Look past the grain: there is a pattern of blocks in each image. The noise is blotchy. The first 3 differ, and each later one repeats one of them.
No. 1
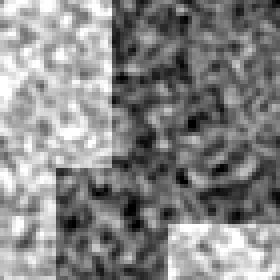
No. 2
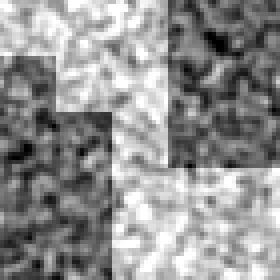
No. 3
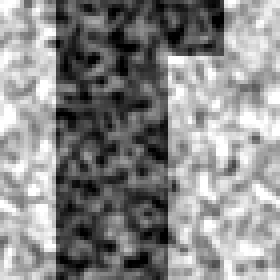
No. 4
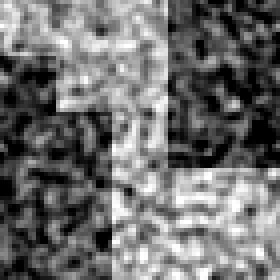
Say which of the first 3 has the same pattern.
2
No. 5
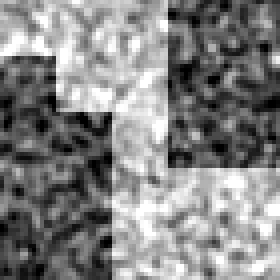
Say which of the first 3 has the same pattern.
2
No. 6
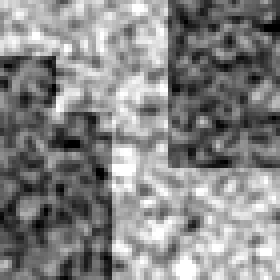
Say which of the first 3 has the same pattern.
2
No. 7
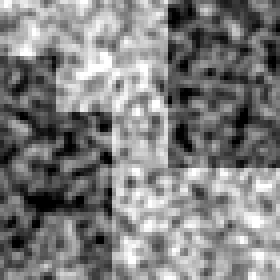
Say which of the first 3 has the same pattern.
2
